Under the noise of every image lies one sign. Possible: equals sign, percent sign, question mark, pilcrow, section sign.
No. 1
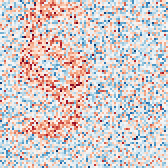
section sign
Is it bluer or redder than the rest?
redder
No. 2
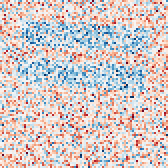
equals sign
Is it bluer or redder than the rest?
bluer
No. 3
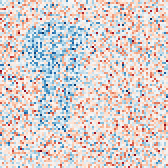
pilcrow
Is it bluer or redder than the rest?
bluer
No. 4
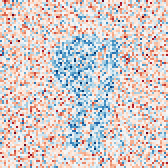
pilcrow
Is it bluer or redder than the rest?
bluer
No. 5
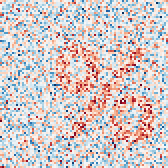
percent sign
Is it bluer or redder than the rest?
redder
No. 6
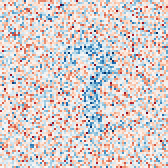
question mark
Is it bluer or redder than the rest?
bluer
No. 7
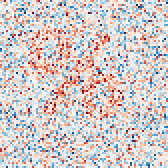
percent sign
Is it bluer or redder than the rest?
redder
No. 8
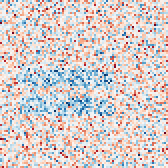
equals sign
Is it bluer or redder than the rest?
bluer
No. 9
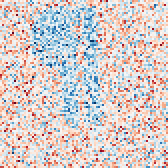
pilcrow
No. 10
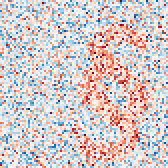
section sign
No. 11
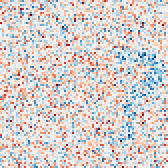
question mark
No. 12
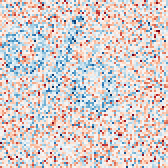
percent sign
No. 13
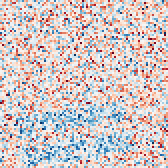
equals sign
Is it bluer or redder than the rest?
bluer
